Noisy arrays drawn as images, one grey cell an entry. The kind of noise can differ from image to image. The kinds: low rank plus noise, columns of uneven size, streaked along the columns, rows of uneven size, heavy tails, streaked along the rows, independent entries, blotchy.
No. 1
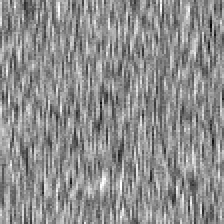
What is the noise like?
streaked along the columns
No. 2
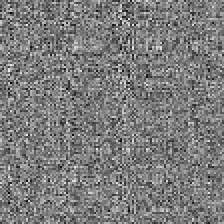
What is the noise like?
low rank plus noise
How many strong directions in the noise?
five to eight
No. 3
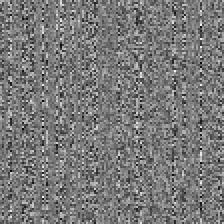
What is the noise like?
columns of uneven size
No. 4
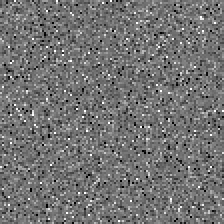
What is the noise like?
heavy tails
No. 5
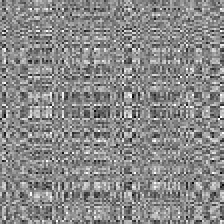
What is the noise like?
low rank plus noise
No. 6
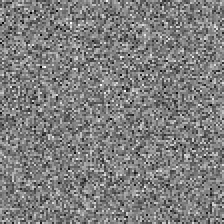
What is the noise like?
independent entries
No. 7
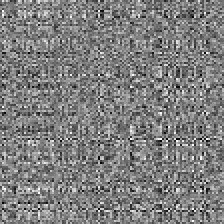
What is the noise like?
low rank plus noise
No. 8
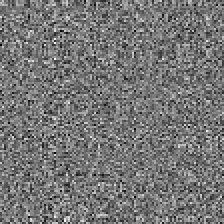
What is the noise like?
low rank plus noise
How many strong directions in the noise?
five to eight
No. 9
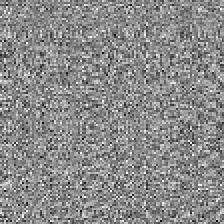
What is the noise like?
low rank plus noise
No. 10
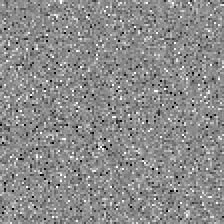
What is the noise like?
heavy tails
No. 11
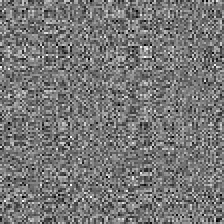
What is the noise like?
low rank plus noise
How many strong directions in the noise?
two
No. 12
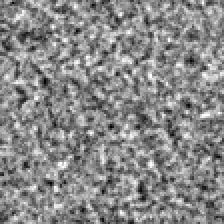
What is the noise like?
blotchy
